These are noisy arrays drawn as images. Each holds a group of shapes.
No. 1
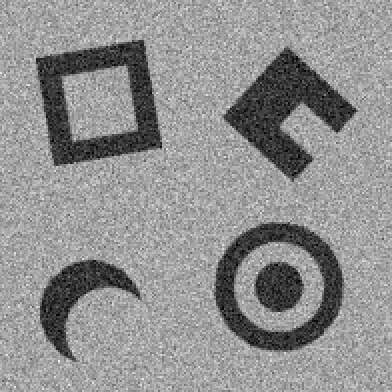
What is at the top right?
square with a notch
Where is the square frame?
top left
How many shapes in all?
4
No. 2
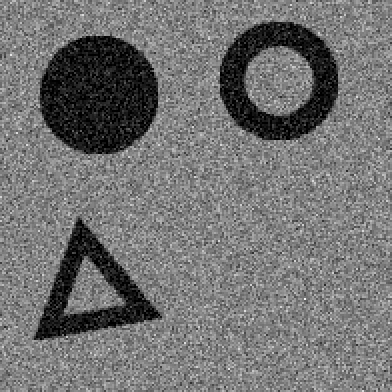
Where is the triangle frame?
bottom left
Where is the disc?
top left
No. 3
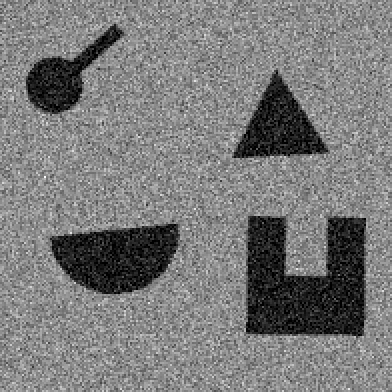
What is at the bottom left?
half disc
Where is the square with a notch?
bottom right
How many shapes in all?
4
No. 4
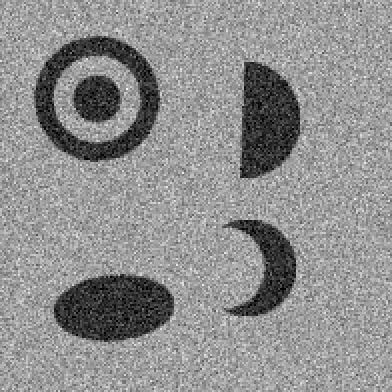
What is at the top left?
bullseye
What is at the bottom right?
crescent
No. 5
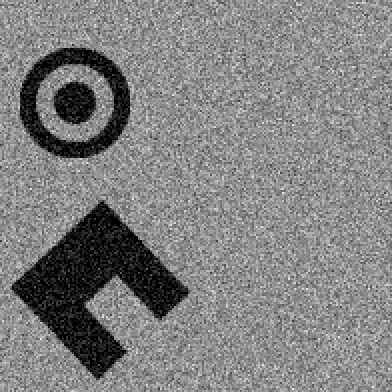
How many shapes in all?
2
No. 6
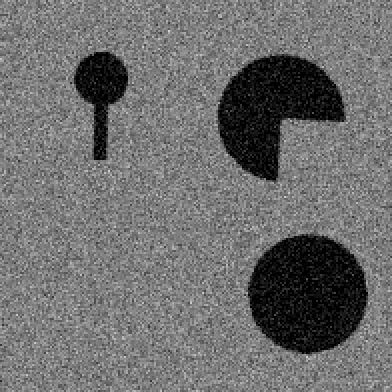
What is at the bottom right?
disc
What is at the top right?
disc with a wedge cut out
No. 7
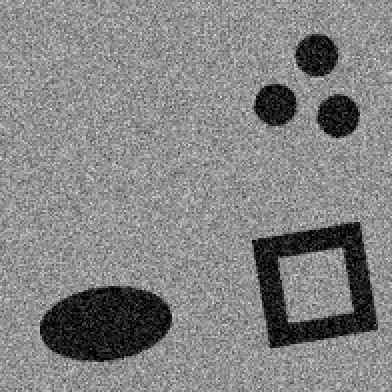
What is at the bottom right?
square frame
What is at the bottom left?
ellipse
